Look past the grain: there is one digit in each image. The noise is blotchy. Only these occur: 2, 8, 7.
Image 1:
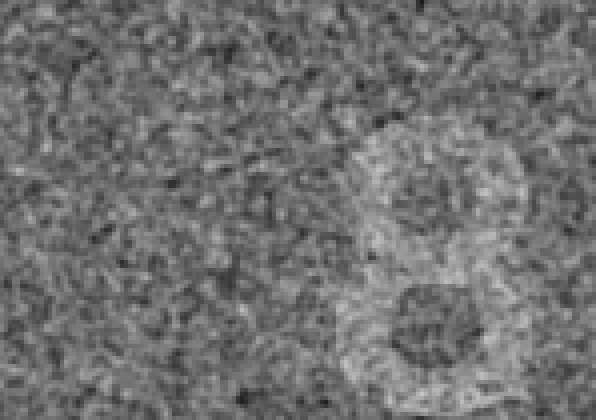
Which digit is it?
8
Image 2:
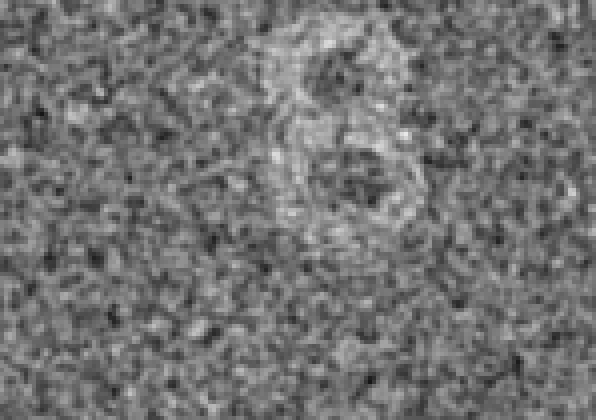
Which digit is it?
8
